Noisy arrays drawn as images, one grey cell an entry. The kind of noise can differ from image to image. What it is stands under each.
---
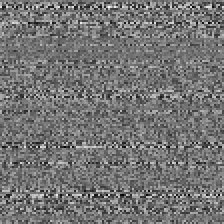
rows of uneven size
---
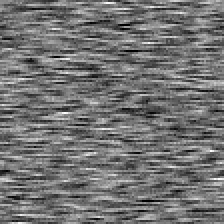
streaked along the rows
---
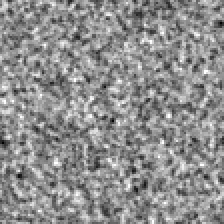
blotchy
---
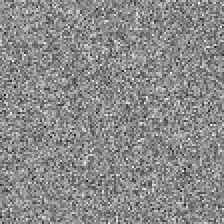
independent entries
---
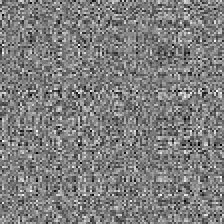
low rank plus noise
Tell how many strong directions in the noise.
three or four
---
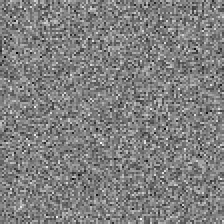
independent entries
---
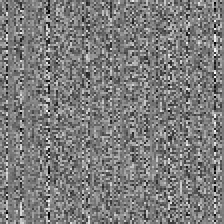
columns of uneven size
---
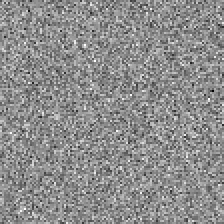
independent entries
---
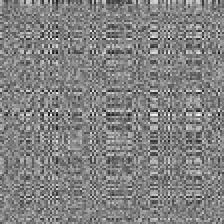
low rank plus noise
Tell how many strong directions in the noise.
one
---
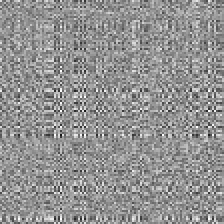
low rank plus noise
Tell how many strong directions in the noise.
one
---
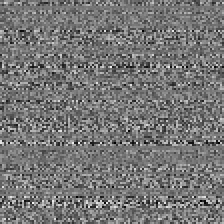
rows of uneven size
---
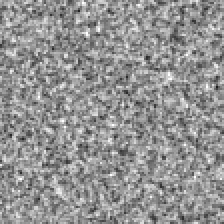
blotchy
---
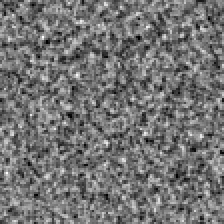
blotchy
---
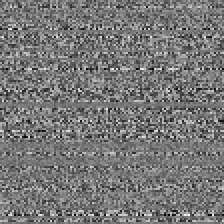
rows of uneven size
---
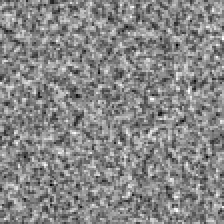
blotchy
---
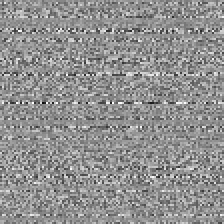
rows of uneven size
